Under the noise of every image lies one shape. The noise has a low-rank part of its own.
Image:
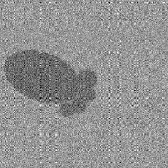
dark footprint
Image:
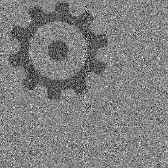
dark gear
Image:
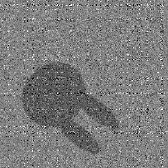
dark rabbit's head
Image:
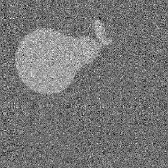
light pear
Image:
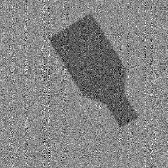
dark bottle
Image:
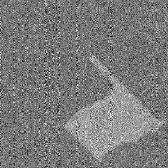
light flag
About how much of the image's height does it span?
two thirds
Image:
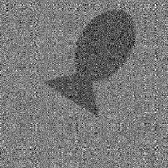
dark fish
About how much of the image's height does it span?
two thirds
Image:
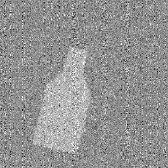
light bottle
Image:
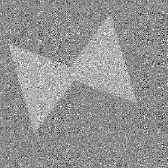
light bow tie
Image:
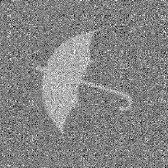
light umbrella
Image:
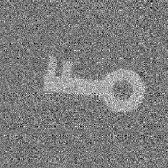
light key
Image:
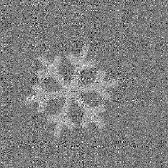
light snowflake
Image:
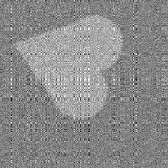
light heart
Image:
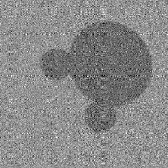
dark bear's head
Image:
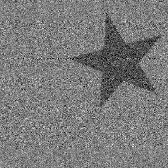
dark star
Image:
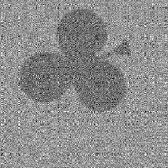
dark club
